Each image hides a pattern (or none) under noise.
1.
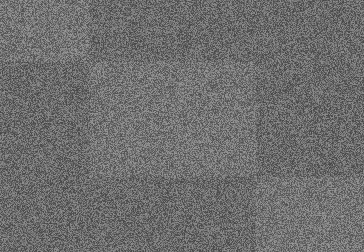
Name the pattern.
blocks along the diagonal
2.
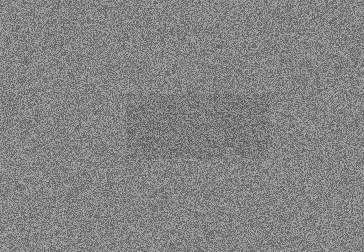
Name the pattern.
one block
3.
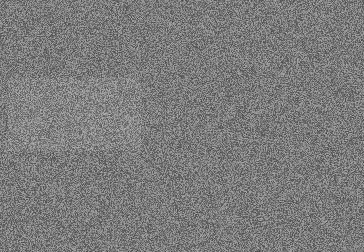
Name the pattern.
one block
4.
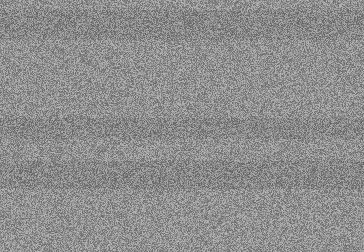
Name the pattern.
bands of rows
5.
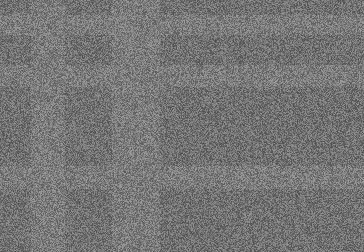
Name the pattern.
bands of rows crossing bands of columns
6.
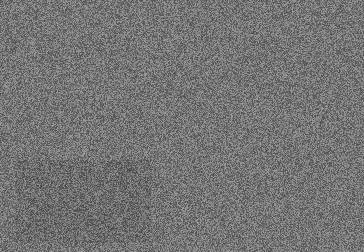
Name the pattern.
one block
